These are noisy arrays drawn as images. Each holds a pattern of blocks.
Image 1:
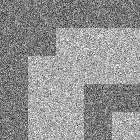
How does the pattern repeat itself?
mirrored about the diagonal from the top left
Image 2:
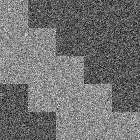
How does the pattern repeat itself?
mirrored about the diagonal from the bottom left
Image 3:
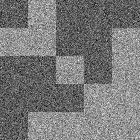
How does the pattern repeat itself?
mirrored about the diagonal from the top left
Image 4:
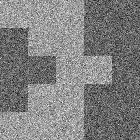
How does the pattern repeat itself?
top and bottom mirror each other
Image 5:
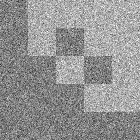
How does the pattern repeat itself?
mirrored about the diagonal from the bottom left
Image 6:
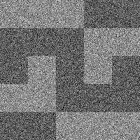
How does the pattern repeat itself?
the same after a half turn
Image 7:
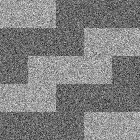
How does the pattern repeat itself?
the same after a half turn
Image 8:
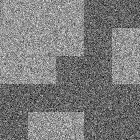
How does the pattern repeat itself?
mirrored about the diagonal from the top left
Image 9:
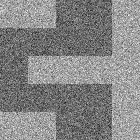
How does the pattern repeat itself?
top and bottom mirror each other
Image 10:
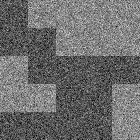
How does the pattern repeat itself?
no symmetry
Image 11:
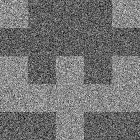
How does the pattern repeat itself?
left and right mirror each other
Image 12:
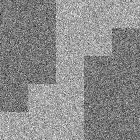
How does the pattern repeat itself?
the same after a half turn
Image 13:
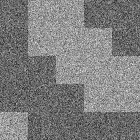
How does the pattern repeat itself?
mirrored about the diagonal from the bottom left
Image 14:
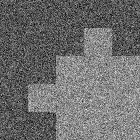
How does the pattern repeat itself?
mirrored about the diagonal from the top left
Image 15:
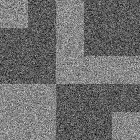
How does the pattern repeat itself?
mirrored about the diagonal from the bottom left
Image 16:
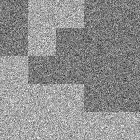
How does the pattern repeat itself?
no symmetry
